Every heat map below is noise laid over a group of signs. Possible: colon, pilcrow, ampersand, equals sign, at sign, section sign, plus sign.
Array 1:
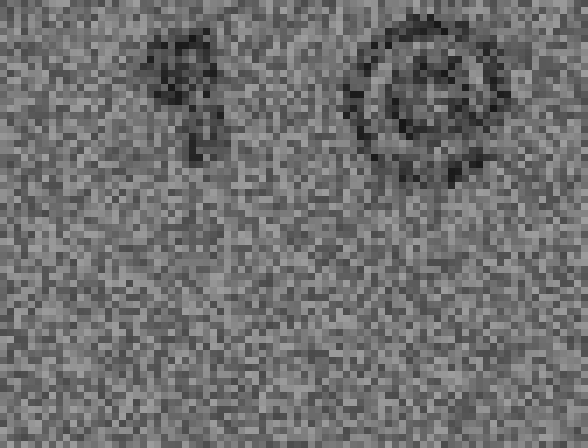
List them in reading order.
top left: dark pilcrow; top right: dark at sign
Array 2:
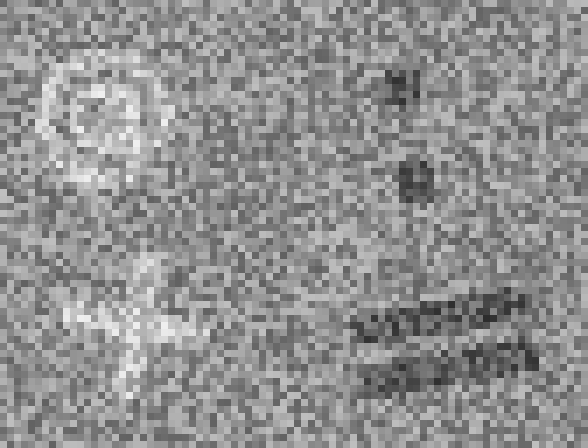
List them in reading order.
top left: light at sign; top right: dark colon; bottom left: light plus sign; bottom right: dark equals sign
